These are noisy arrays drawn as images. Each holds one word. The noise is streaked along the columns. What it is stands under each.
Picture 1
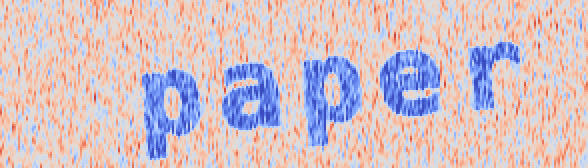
paper
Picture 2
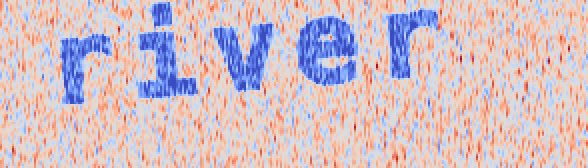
river
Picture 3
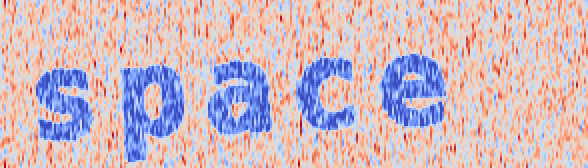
space
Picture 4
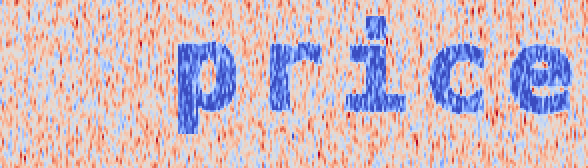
price
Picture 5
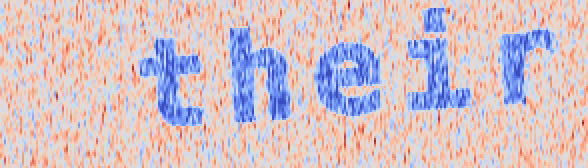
their
